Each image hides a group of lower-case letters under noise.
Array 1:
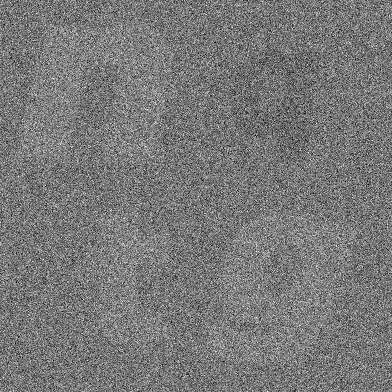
top left: light n; top right: dark q; bottom left: light t; bottom right: light g
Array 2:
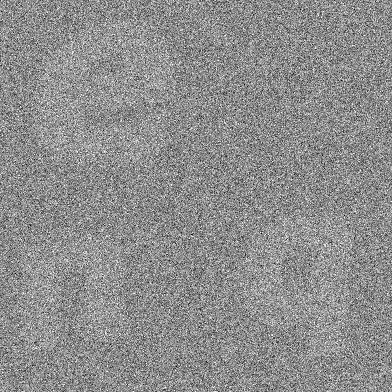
top left: light e; bottom left: light n; bottom right: light q
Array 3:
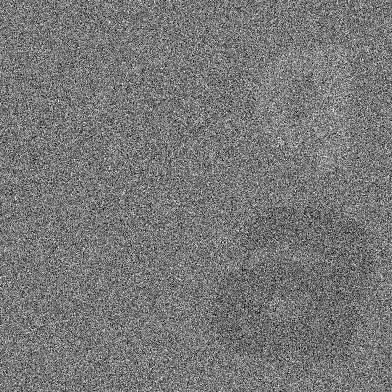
top right: light q; bottom right: dark a
